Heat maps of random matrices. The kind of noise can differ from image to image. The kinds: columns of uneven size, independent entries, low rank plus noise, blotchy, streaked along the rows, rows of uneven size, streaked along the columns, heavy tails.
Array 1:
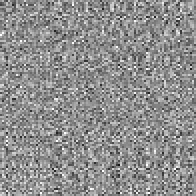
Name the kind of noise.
low rank plus noise
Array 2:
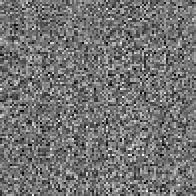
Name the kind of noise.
low rank plus noise
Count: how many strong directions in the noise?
five to eight
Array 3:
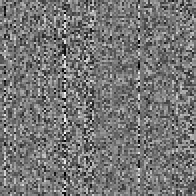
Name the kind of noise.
columns of uneven size
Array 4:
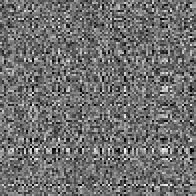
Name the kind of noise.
low rank plus noise
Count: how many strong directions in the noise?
one
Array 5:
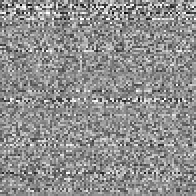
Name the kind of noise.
rows of uneven size
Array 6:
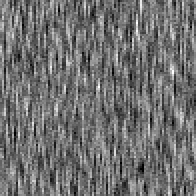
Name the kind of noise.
streaked along the columns
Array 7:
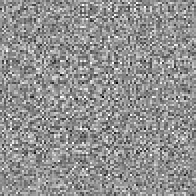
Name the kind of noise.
low rank plus noise
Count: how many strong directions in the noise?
two
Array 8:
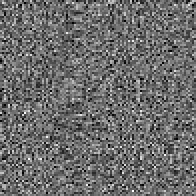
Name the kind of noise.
low rank plus noise
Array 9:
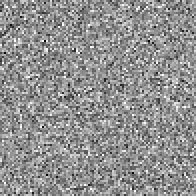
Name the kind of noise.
independent entries
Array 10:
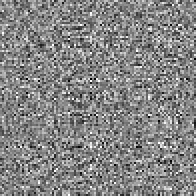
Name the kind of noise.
low rank plus noise
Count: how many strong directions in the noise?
three or four
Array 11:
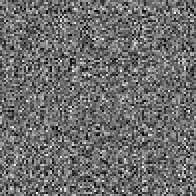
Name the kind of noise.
low rank plus noise
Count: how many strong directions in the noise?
three or four
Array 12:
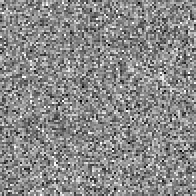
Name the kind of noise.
independent entries
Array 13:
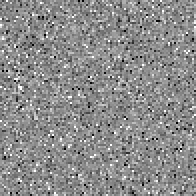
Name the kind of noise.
heavy tails
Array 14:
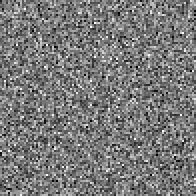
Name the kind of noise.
independent entries
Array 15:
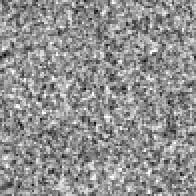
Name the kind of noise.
blotchy
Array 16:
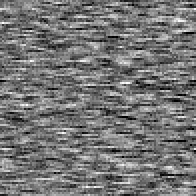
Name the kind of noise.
streaked along the rows
